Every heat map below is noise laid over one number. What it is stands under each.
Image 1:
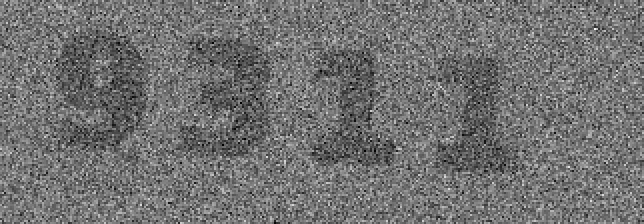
9311
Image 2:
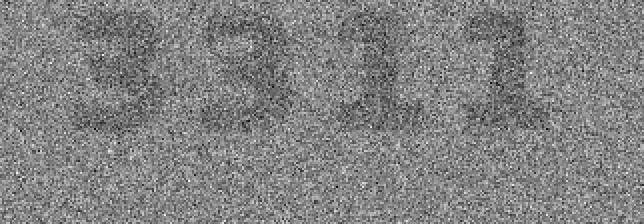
3311
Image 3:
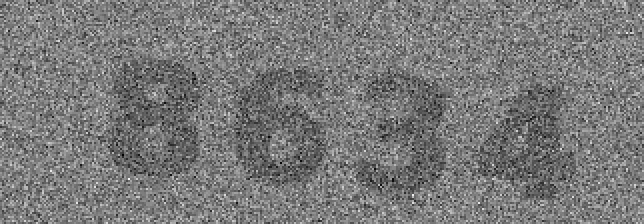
8634
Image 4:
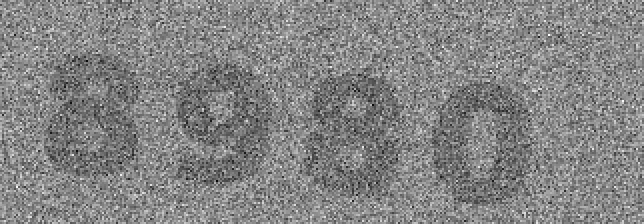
8980
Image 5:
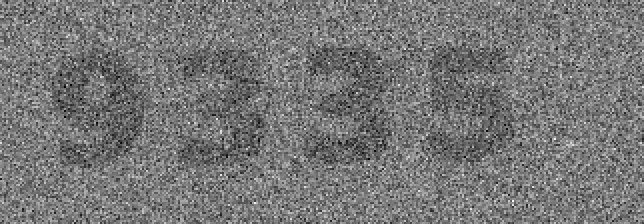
9335
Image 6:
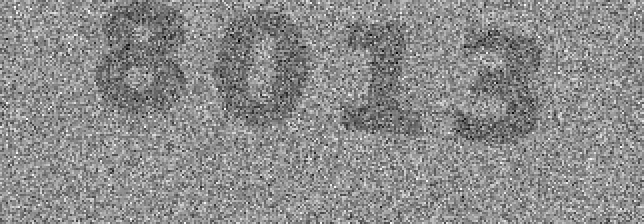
8013
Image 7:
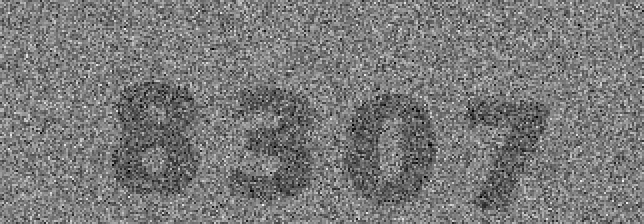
8307
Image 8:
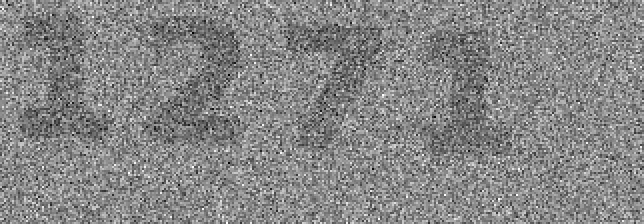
1271
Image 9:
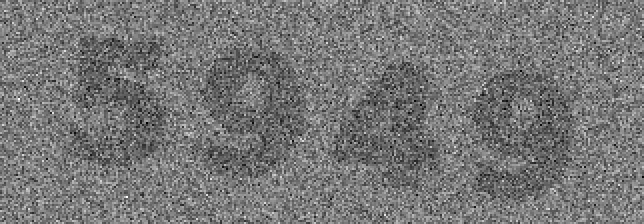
5949
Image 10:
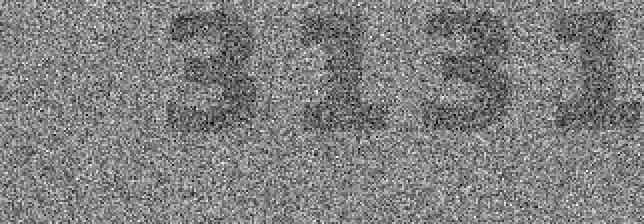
3131
